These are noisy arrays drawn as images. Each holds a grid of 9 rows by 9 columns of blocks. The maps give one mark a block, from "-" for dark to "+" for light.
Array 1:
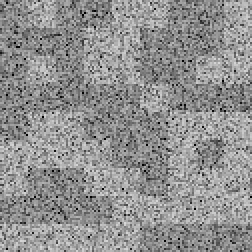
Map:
-+--++--+
---++---+
-+-++--++
-----+---
-++---+++
++++--+-+
+--++-+++
----+++++
+++++----
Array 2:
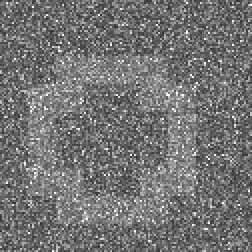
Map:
---------
---------
--++++---
-++--++--
-+----+--
-+----+--
-++--++--
--++++---
---------
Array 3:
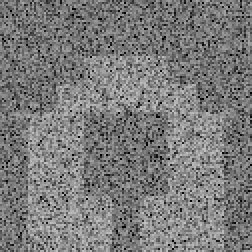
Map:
---------
---------
---+++---
--+++++--
-++---++-
-++---++-
-++---++-
-+++-+++-
-+++-+++-
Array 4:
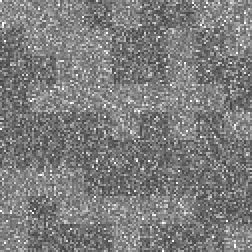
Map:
+++-+--++
-+++--+-+
--++--+--
-+++++++-
----+-+-+
---------
+++------
+-+++++--
+---+---+
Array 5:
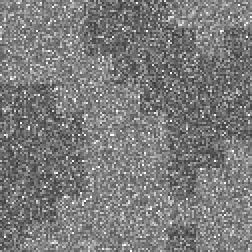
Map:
+++---+++
+++----+-
++++-----
--+++----
---+++---
---+++--+
---+++-++
--+++++++
-+++++-++
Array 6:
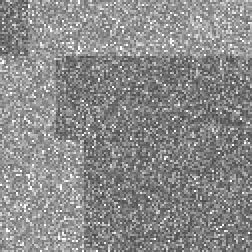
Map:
-++++++++
-++++++++
++-------
++-------
++-------
+++------
+++------
+++------
+++------
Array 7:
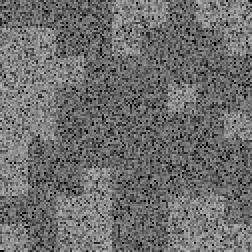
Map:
----++-++
++--+---+
+++------
++----+--
++------+
+--------
+--+-----
--++--++-
+-++--+++
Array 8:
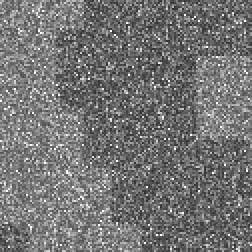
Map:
+++------
++-------
++-----++
++-----++
+++----++
+++------
++++-----
++++-----
-++++----
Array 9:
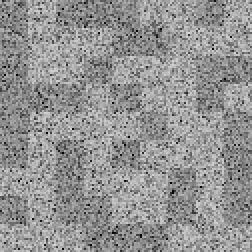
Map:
-+---++-+
-+++--+++
-++-+++--
---+-++-+
-++++-++-
-+-+-+++-
++-+++-+-
-+--++-+-
+++---+++
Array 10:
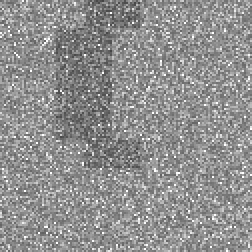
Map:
+++--++++
++--+++++
++--+++++
++--+++++
++--+++++
+++--++++
+++++++++
+++++++++
+++++++++
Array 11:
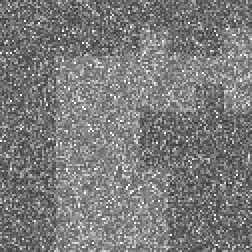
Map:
---------
-----+--+
--+++++++
--+++++-+
--+++----
--+++----
--++++---
--++++---
--++++---
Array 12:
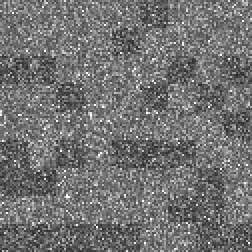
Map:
+++++-+++
++++-++++
--++++-+-
++-++-+-+
++++++++-
-+-+---++
--+++++-+
++++++--+
-----++--
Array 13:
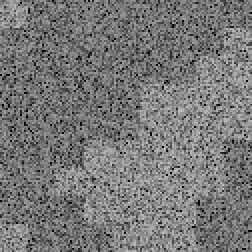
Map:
+--------
--------+
-------++
-----++++
-----++++
---+++++-
--++++++-
---++++--
+---+++--
